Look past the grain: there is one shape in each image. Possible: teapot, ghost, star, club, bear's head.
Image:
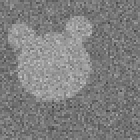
bear's head
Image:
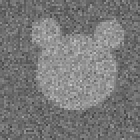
bear's head
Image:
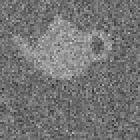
teapot
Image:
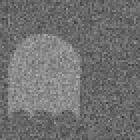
ghost
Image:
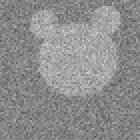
bear's head
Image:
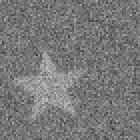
star
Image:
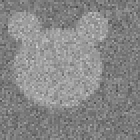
bear's head
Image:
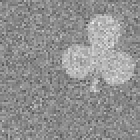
club
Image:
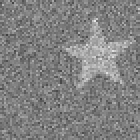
star
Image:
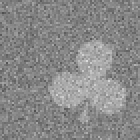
club
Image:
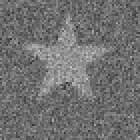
star
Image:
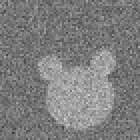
bear's head
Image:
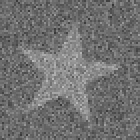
star
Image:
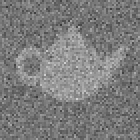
teapot
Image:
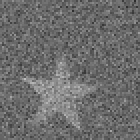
star
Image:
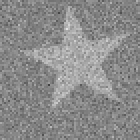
star
